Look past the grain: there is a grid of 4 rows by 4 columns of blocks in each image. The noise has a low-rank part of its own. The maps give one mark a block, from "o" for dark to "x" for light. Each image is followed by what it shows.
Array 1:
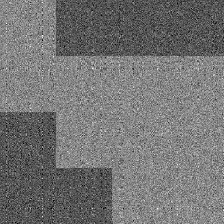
x o o o
x x x x
o x x x
o o x x
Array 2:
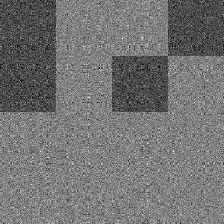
o x x o
o x o x
x x x x
x x x x
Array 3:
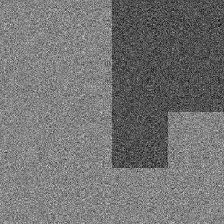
x x o o
x x o o
x x o x
x x x x
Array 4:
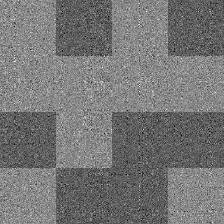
x o x o
x x x x
o x o o
x o o x
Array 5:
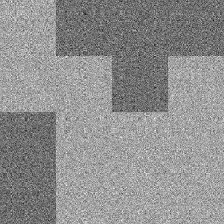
x o o o
x x o x
o x x x
o x x x
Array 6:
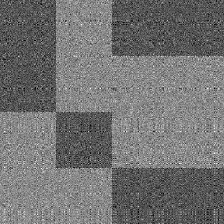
o x o o
o x x x
x o x x
x x o o
